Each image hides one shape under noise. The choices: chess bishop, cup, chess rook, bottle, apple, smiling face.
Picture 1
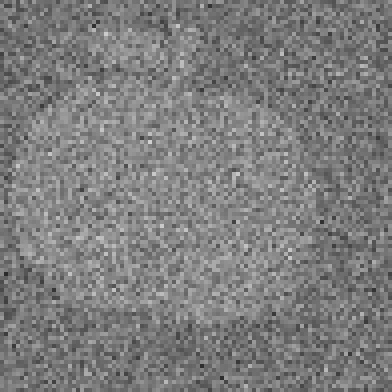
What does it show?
light apple
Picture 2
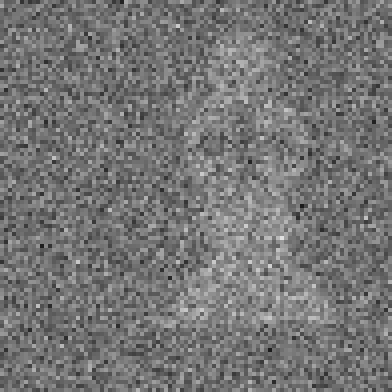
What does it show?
light chess bishop
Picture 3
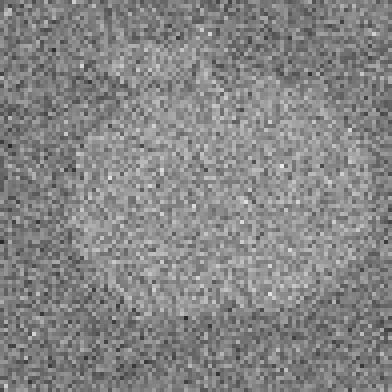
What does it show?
light apple
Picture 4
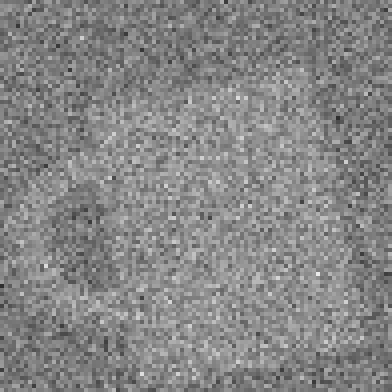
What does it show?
light cup
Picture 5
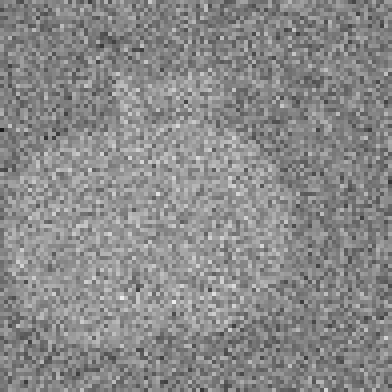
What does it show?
light apple
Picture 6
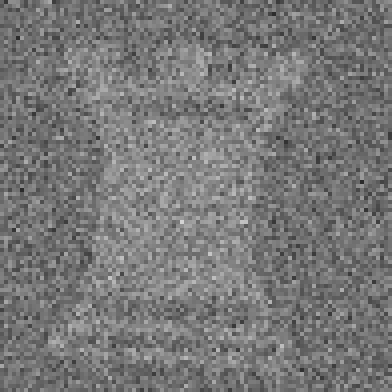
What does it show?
light chess rook
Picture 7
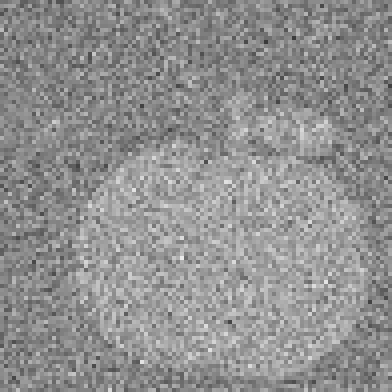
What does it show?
light apple
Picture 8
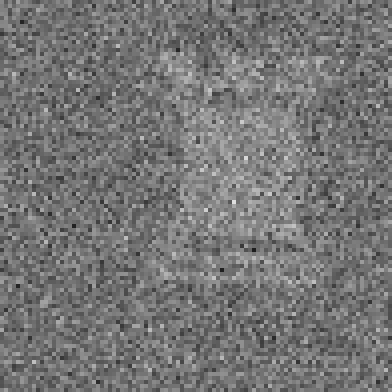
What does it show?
light chess rook
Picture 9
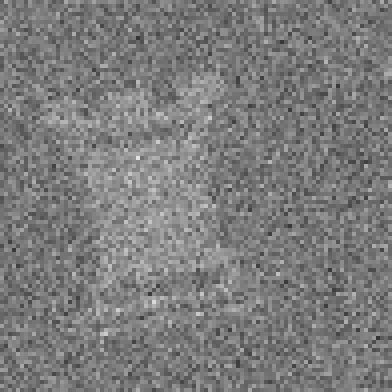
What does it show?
light chess rook
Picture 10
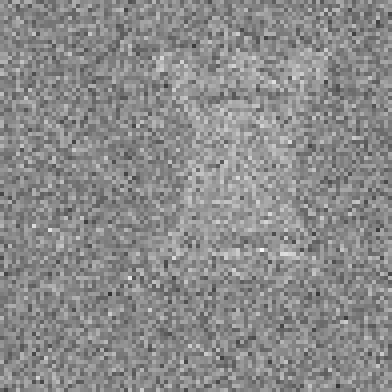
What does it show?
light chess rook
